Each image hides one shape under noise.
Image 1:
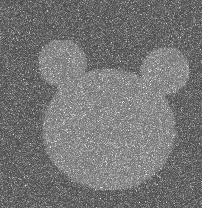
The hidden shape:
bear's head
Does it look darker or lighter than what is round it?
lighter
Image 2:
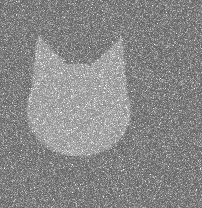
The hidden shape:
cat's head
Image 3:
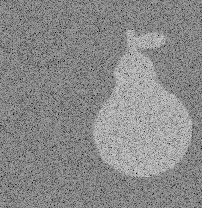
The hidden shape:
pear
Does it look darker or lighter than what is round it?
lighter
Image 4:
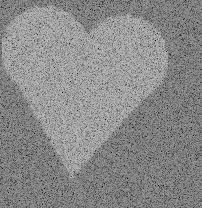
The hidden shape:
heart
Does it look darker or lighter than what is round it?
lighter
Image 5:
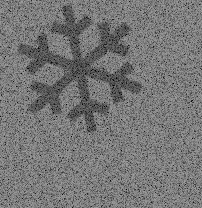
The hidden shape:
snowflake
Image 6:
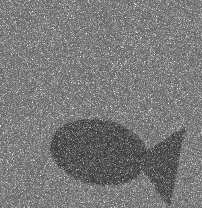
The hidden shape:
fish
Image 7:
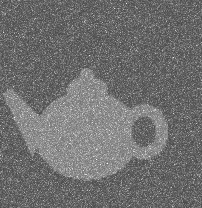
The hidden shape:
teapot
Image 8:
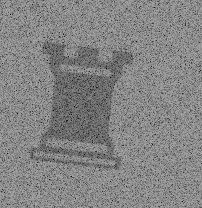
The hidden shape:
chess rook
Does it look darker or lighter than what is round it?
darker
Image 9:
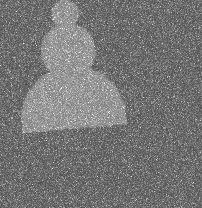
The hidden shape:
chess pawn
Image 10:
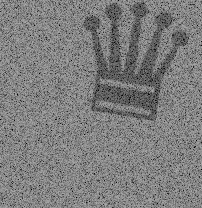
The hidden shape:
chess queen
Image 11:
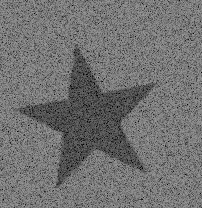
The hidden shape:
star
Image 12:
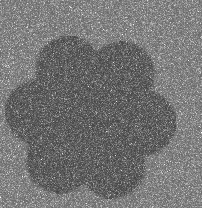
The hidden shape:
flower
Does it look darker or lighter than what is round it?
darker
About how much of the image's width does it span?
nearly all
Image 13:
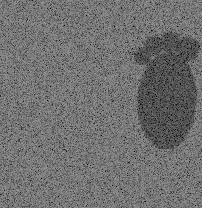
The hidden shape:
footprint
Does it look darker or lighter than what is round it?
darker
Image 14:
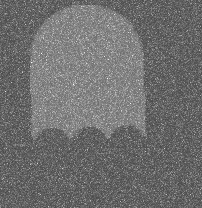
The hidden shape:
ghost
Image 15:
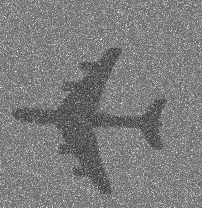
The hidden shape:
airplane
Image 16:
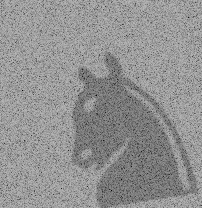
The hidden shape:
chess knight
